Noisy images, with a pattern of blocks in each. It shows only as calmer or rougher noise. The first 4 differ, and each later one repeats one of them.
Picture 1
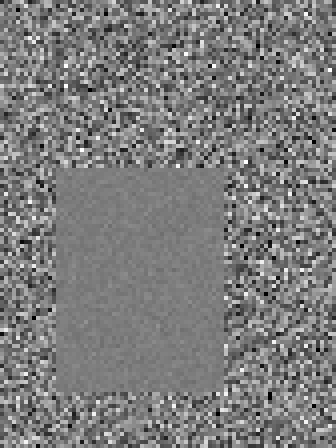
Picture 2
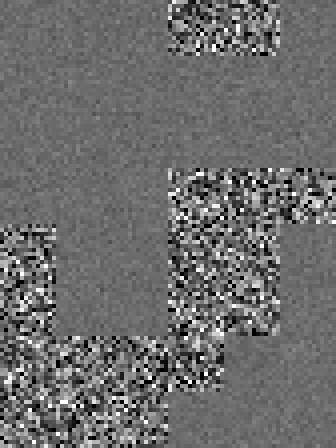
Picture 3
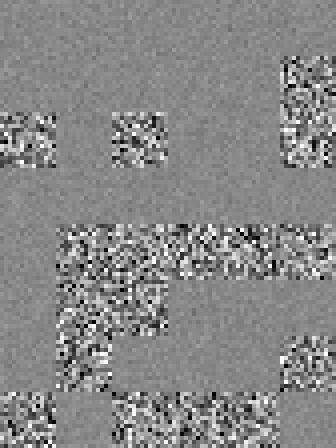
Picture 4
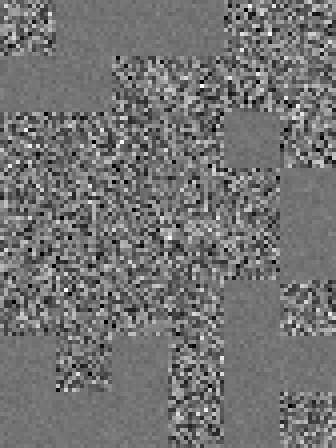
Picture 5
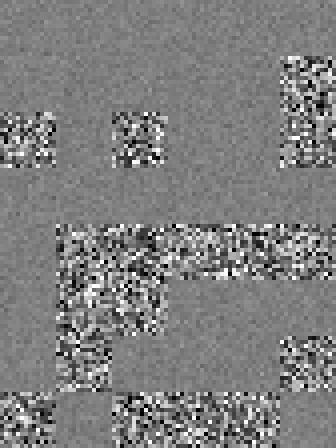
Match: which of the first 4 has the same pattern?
3
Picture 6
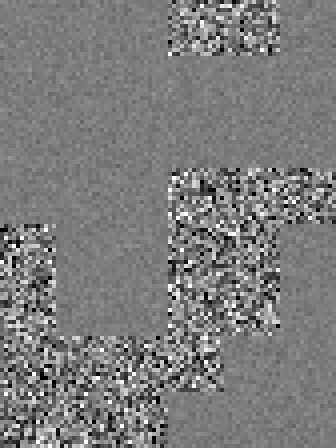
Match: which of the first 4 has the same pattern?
2
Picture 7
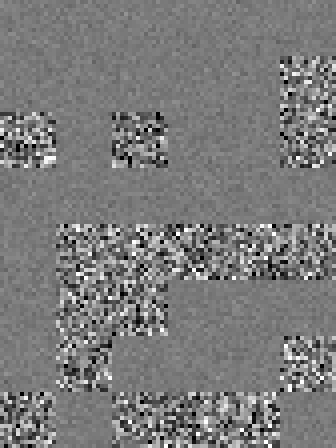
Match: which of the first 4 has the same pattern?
3
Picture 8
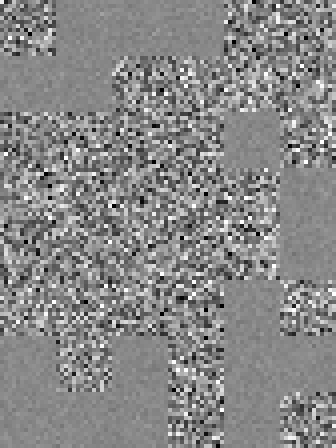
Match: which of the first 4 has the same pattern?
4
